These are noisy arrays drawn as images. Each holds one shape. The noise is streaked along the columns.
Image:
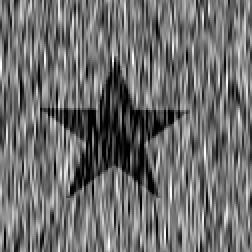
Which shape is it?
star
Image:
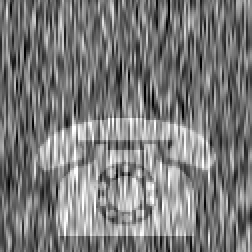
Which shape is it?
telephone
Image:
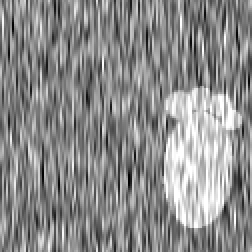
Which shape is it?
footprint
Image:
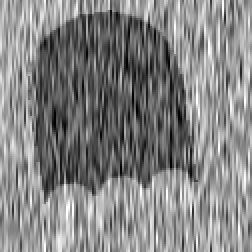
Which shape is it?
ghost
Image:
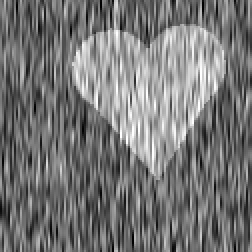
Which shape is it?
heart
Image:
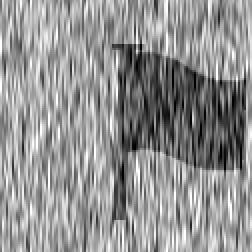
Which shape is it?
flag
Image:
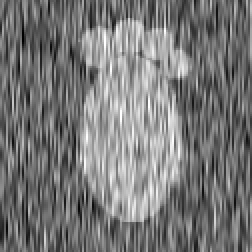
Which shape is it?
footprint
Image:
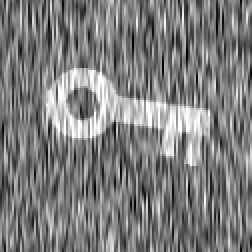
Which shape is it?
key
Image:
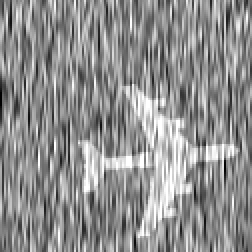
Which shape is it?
airplane
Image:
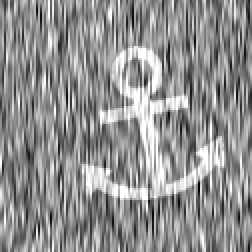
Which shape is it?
anchor
